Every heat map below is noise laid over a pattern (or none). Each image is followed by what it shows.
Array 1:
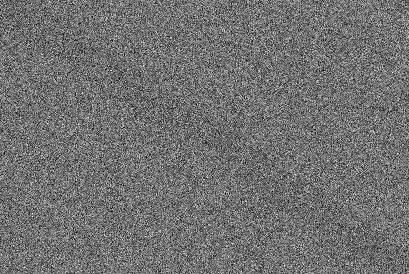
a diagonal band
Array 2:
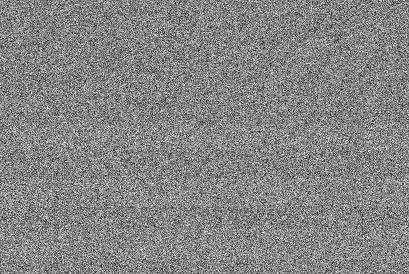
bands of rows
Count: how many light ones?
3
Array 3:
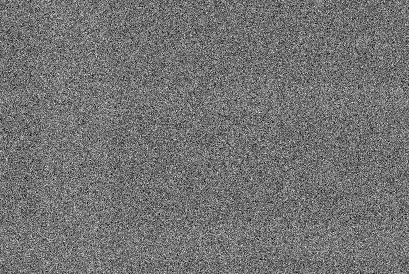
bands of rows crossing bands of columns
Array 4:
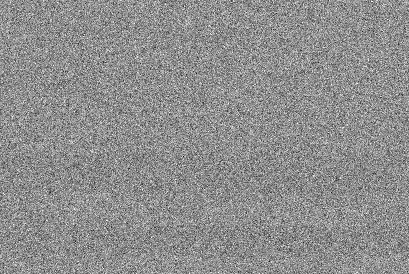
bands of rows
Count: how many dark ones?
2
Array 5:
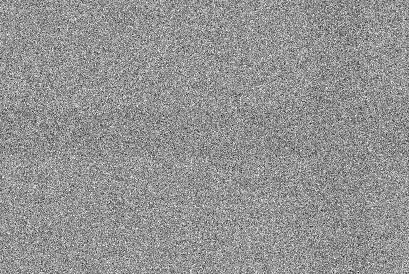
bands of rows crossing bands of columns
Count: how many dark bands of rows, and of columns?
1 and 1
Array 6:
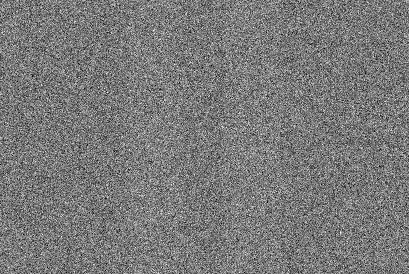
bands of columns
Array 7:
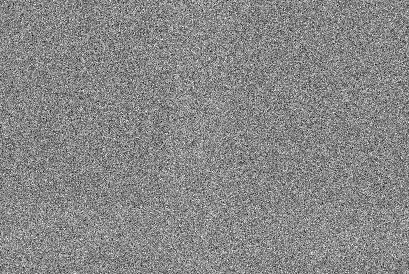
bands of rows crossing bands of columns
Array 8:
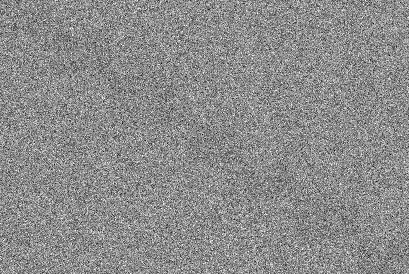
blocks along the diagonal
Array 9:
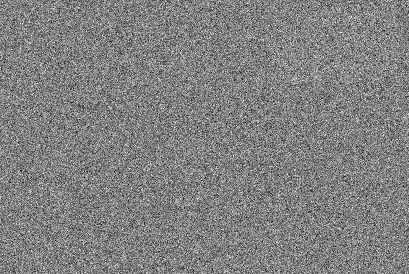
one block
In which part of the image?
top right
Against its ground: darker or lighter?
lighter
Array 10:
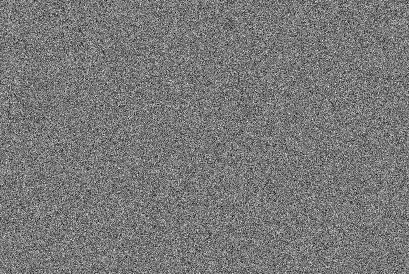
only noise
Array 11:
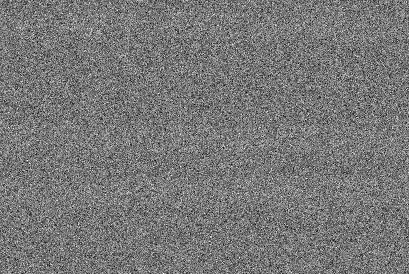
bands of rows
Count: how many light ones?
3
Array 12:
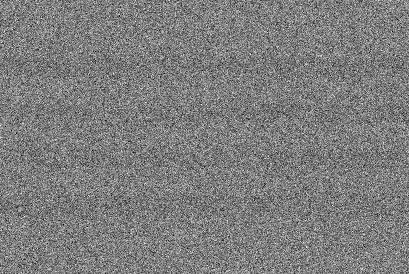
bands of rows
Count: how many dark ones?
4
